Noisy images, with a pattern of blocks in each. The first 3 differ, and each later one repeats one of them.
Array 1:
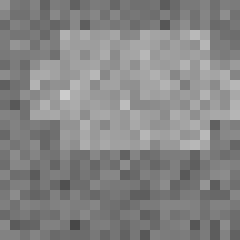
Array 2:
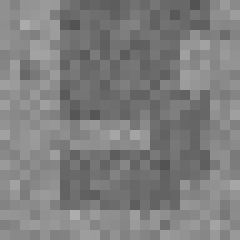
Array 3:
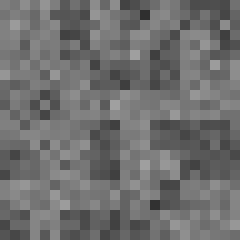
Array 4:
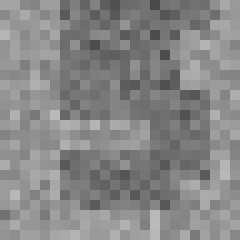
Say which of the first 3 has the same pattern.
2
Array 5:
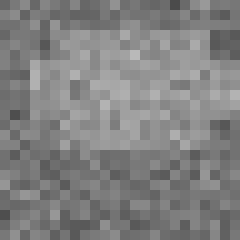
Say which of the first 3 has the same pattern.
1
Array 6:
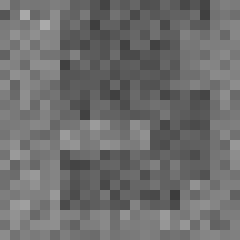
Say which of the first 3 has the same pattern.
2
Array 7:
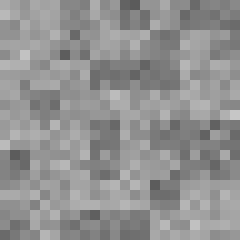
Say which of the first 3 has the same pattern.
3
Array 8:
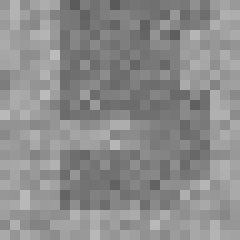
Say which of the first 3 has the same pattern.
2
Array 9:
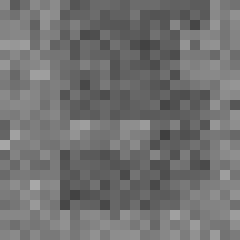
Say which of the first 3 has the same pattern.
2
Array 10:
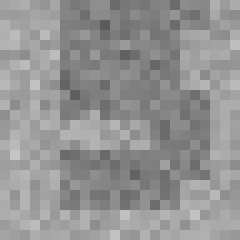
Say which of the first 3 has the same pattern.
2
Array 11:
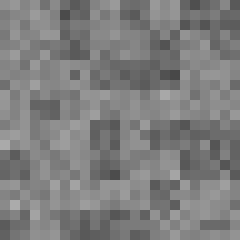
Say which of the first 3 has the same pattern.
3
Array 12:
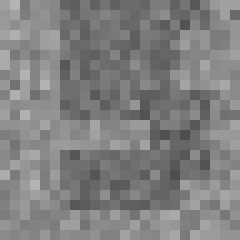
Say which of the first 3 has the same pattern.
2
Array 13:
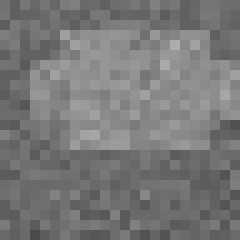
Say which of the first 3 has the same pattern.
1
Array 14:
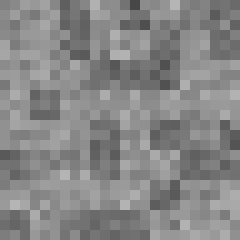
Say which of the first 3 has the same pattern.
3
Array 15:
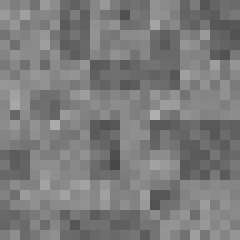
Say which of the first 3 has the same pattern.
3
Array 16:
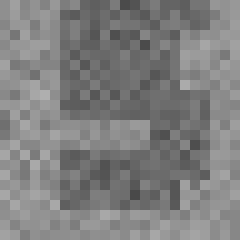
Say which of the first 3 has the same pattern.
2
